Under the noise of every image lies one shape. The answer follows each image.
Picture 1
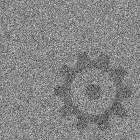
gear
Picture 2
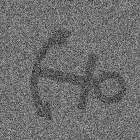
anchor
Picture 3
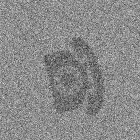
telephone
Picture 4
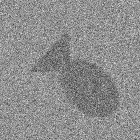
fish
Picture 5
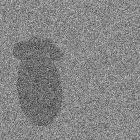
footprint
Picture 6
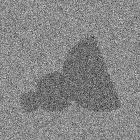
chess pawn
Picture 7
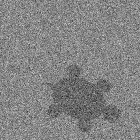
turtle
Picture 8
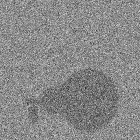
pear
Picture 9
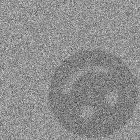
smiling face
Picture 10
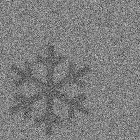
snowflake
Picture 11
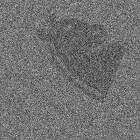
chess knight
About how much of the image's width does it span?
two thirds
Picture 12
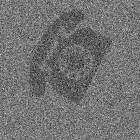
telephone
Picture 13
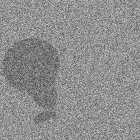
pear
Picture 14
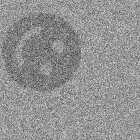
smiling face
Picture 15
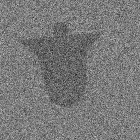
bell
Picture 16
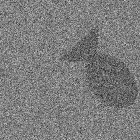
fish
